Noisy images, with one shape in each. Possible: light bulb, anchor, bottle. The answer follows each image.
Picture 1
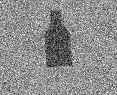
dark bottle
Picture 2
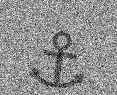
dark anchor
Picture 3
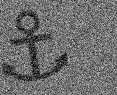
dark anchor
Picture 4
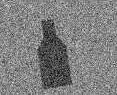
dark bottle
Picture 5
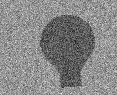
dark light bulb
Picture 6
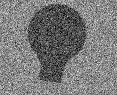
dark light bulb
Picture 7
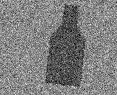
dark bottle
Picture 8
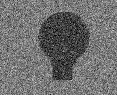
dark light bulb
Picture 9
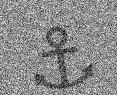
dark anchor
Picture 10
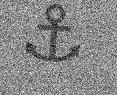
dark anchor
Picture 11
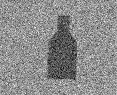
dark bottle
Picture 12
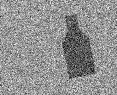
dark bottle
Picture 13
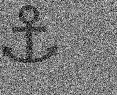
dark anchor
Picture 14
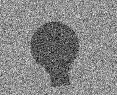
dark light bulb
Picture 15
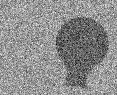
dark light bulb
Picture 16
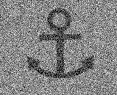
dark anchor
